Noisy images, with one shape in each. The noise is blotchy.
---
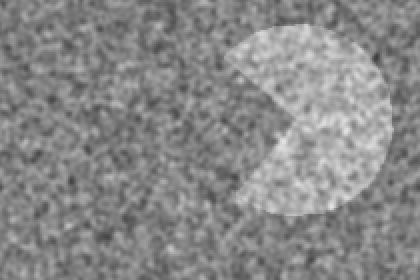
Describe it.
light disc with a wedge cut out
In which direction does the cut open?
left
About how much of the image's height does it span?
two thirds
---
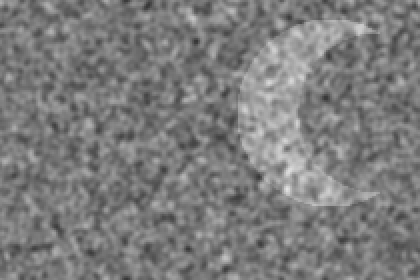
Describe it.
light crescent
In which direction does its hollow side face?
right
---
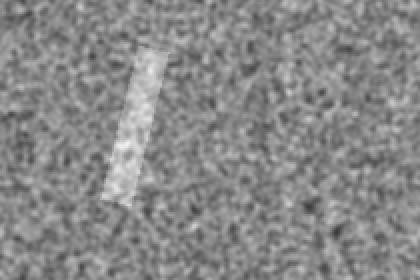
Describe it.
light bar
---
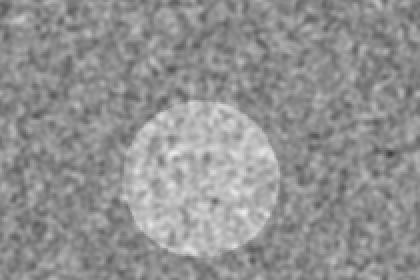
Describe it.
light disc
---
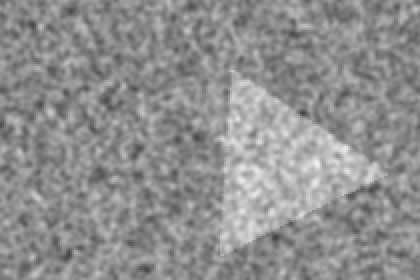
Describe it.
light triangle
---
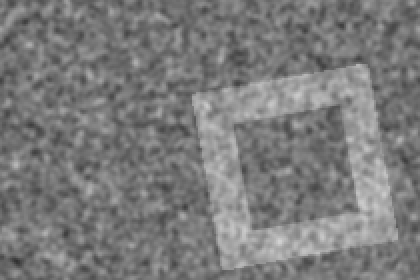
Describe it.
light square frame
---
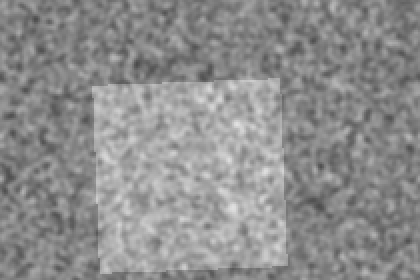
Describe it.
light square
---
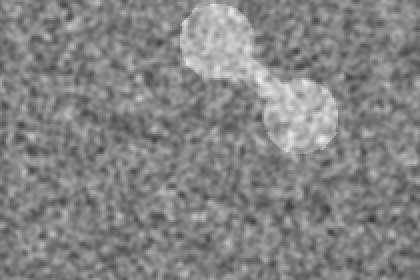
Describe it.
light dumbbell
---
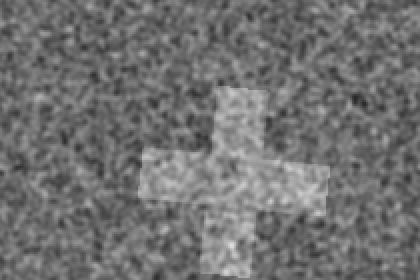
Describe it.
light cross
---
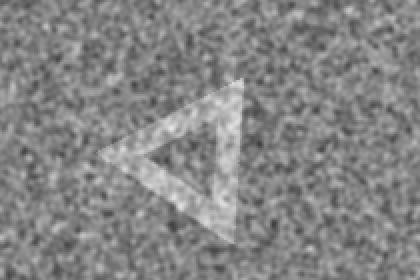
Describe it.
light triangle frame
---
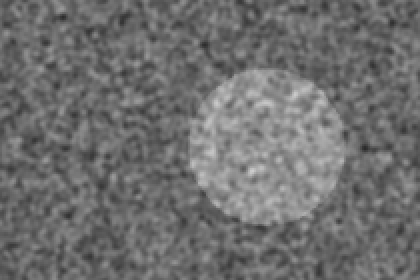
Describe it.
light disc
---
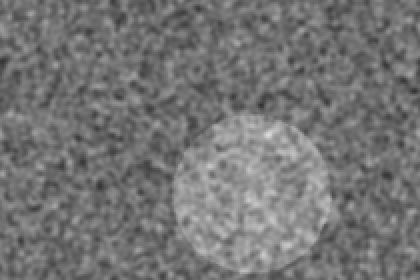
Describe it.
light disc
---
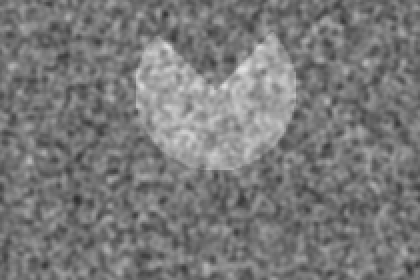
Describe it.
light disc with a wedge cut out
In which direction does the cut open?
up
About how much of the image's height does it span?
half
